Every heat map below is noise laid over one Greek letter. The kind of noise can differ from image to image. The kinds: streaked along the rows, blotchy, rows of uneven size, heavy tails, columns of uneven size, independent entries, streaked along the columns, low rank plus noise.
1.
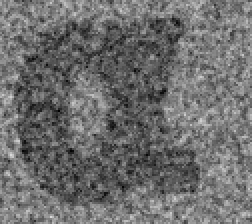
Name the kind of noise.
blotchy
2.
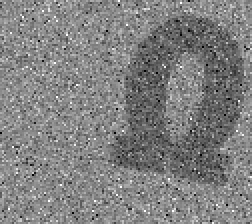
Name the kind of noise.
heavy tails
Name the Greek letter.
omega
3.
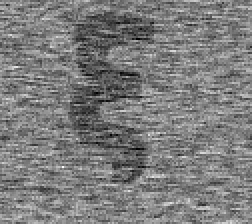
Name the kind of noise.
streaked along the rows
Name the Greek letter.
xi
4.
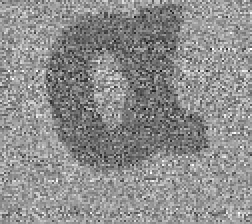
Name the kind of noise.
rows of uneven size
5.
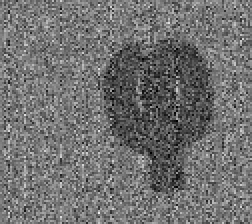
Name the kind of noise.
columns of uneven size
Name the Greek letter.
phi
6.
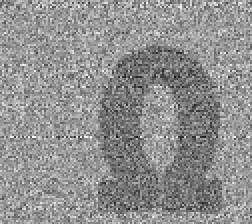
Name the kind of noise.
rows of uneven size
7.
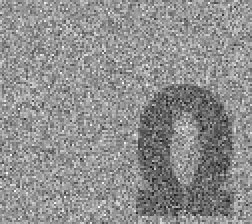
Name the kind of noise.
independent entries
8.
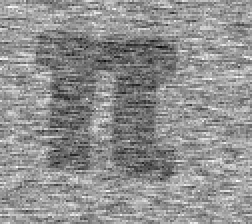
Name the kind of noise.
streaked along the rows
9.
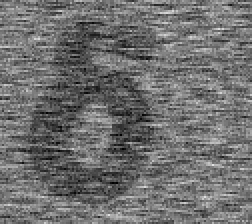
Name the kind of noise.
streaked along the rows
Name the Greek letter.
delta
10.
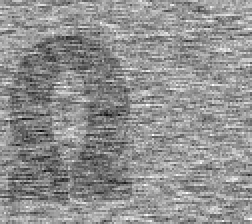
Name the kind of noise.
streaked along the rows
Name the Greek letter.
omega
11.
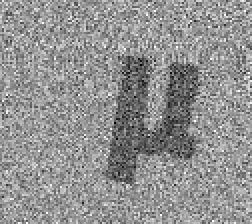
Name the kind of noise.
low rank plus noise
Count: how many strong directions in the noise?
two
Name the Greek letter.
mu
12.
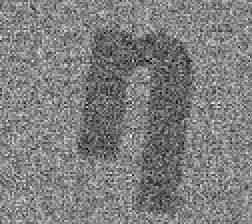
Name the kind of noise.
low rank plus noise
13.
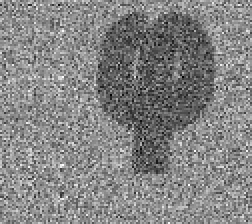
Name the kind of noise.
low rank plus noise
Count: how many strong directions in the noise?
two
